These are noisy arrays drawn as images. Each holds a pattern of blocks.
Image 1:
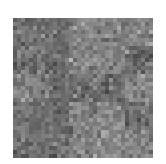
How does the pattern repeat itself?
top and bottom mirror each other
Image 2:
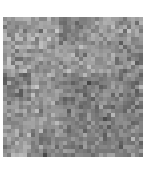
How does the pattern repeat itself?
mirrored about the diagonal from the top left
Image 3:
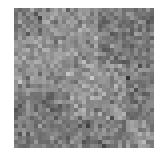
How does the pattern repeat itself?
mirrored about the diagonal from the top left
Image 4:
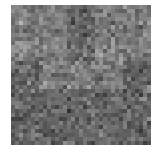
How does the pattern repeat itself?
left and right mirror each other
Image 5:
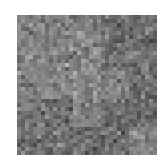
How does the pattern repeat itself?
mirrored about the diagonal from the top left
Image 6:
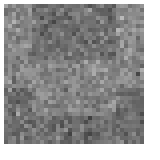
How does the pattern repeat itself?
left and right mirror each other
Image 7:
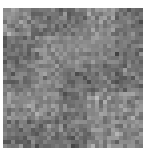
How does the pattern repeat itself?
mirrored about the diagonal from the top left
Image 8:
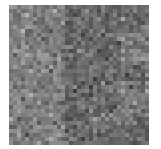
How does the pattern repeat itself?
top and bottom mirror each other
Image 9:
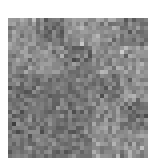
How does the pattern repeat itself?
mirrored about the diagonal from the bottom left
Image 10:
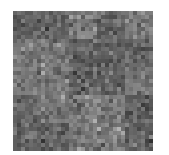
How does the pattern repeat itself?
mirrored about the diagonal from the bottom left
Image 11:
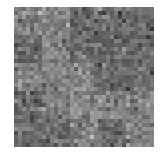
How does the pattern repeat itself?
mirrored about the diagonal from the bottom left
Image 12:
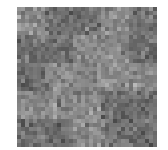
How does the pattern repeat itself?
mirrored about the diagonal from the top left
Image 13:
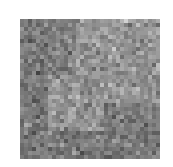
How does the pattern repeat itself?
mirrored about the diagonal from the bottom left
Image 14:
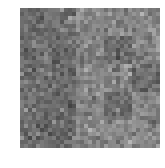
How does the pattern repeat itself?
top and bottom mirror each other
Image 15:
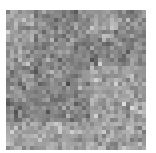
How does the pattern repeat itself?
no symmetry
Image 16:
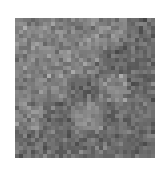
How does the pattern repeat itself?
mirrored about the diagonal from the top left
